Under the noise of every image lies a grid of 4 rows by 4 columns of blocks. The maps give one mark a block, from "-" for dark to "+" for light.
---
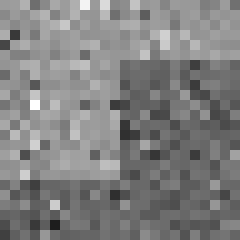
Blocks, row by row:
+ + + +
+ + - -
+ + - -
- - - -
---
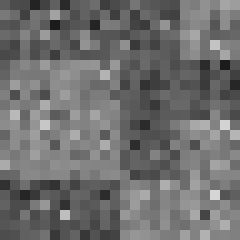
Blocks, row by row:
- - - +
+ + - -
+ + - +
- - + +
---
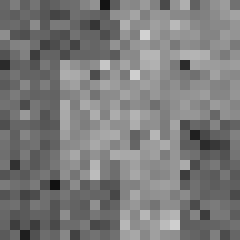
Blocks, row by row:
- - + +
- + + +
- + + -
- - + -
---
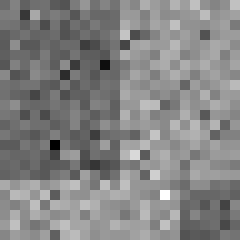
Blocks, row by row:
- - + +
- - + +
- - + +
+ + + -
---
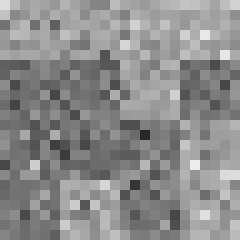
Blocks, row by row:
+ + + +
- - + -
- - - +
- + - +
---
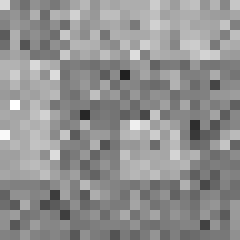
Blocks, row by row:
- + + +
+ - - -
+ - + -
- - - -
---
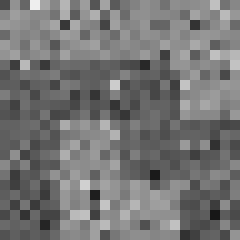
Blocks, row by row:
+ + + +
- - - +
- + - -
- + + -
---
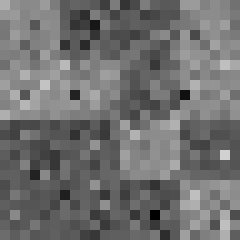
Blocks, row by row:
+ - - +
+ + - +
- - + -
- - - +
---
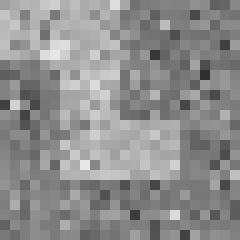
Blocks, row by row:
+ + - -
- + - -
- + + -
- - - -
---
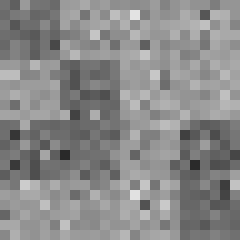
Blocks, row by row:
- + + +
+ - + +
- - + -
+ + + -
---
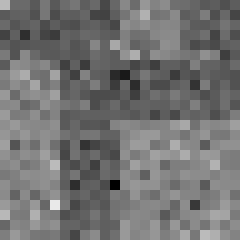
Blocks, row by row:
- - + -
+ - - -
+ - + +
+ - + +
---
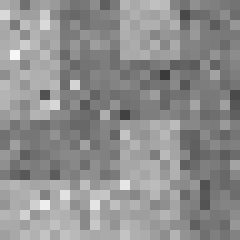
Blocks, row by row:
+ - + -
+ - - -
- - + -
+ + + -
